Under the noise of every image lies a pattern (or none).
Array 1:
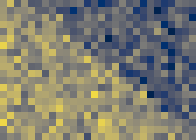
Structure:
a sharp edge
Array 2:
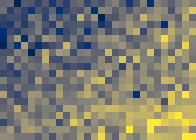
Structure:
a smooth slope
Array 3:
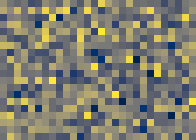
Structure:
only noise
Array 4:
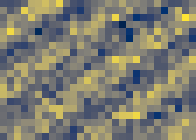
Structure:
diagonal stripes
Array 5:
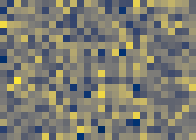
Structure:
only noise
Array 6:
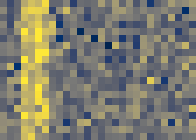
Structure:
one vertical stripe
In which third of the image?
left
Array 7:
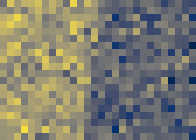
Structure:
a sharp edge
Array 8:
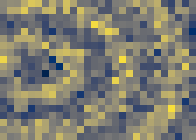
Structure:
rings round one point
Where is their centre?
middle left
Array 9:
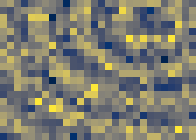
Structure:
rings round one point
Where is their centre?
top right
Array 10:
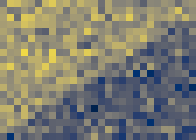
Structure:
a sharp edge
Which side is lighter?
top left
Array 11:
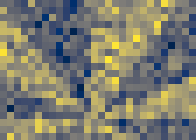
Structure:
spokes from one point
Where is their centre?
bottom middle
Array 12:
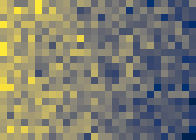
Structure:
a smooth slope
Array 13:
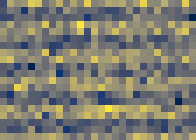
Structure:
horizontal stripes
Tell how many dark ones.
5
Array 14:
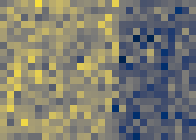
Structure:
a sharp edge
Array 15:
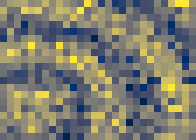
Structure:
rings round one point
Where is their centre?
bottom left
